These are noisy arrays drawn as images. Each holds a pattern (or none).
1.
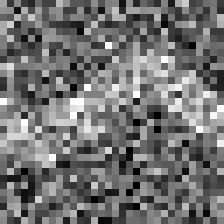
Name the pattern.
a wavy band
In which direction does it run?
left to right
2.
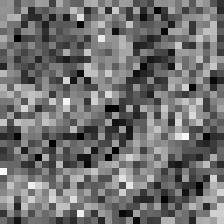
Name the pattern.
rings round one point
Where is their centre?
top left
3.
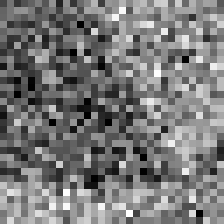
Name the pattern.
spokes from one point
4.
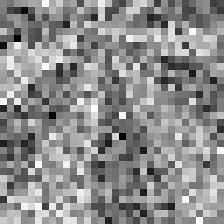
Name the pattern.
spokes from one point
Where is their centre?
top middle
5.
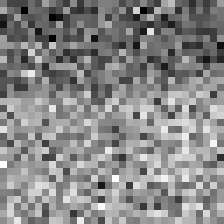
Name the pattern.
a sharp edge
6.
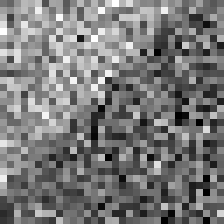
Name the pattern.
a sharp edge
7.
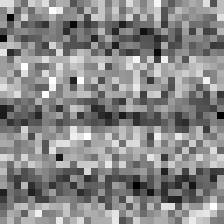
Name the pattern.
horizontal stripes
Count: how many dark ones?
3
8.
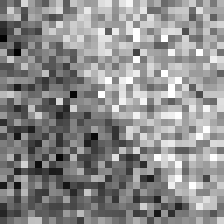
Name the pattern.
a sharp edge
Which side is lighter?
top right
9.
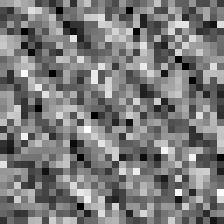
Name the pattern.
diagonal stripes
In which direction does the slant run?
top left to bottom right
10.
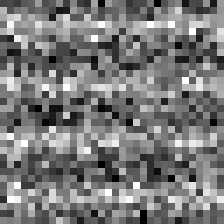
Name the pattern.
horizontal stripes
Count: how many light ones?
4
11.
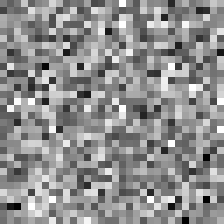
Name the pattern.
only noise
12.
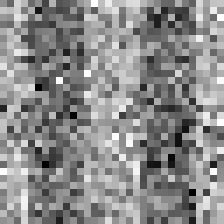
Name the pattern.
vertical stripes
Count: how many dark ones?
2
